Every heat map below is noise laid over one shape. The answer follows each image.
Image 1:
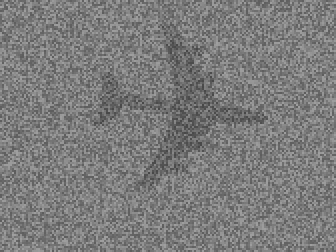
airplane
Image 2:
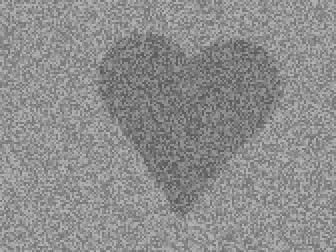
heart
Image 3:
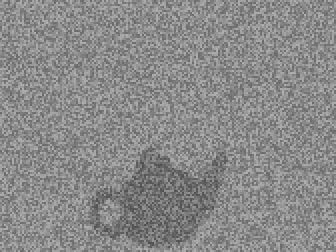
teapot
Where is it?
bottom middle
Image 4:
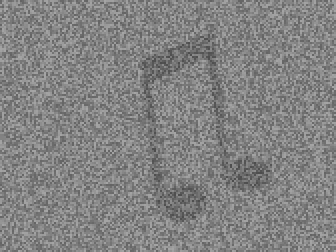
pair of musical notes
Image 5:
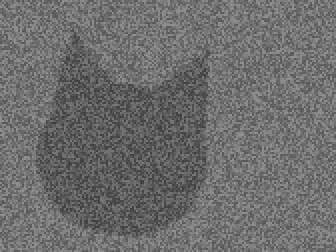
cat's head
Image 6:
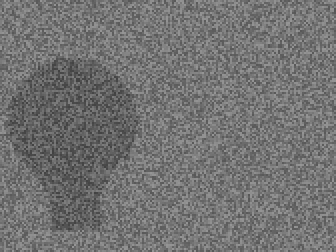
light bulb
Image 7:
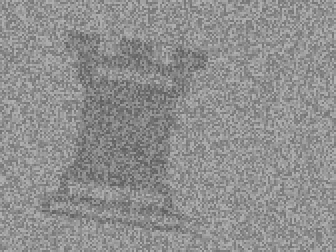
chess rook
